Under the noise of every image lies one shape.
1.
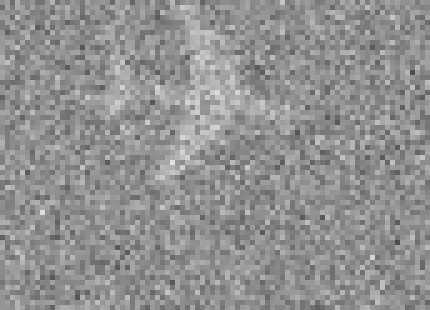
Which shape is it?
airplane
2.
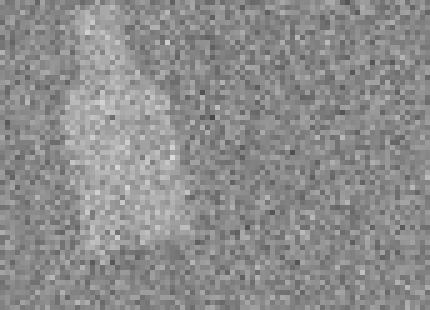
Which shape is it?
bottle
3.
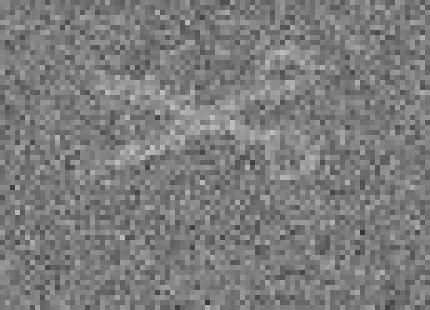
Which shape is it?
pair of scissors
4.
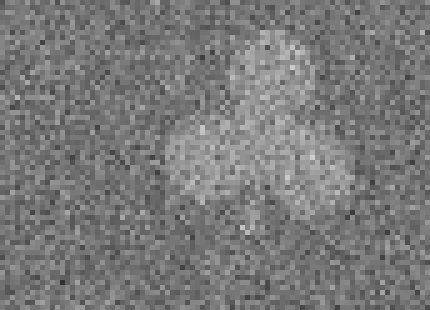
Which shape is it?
club
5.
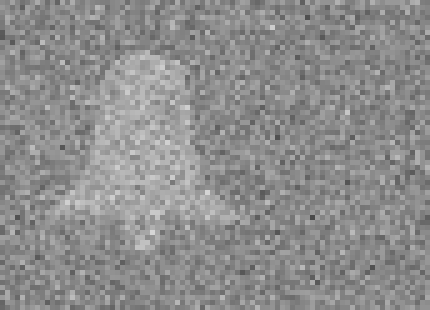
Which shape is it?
bell
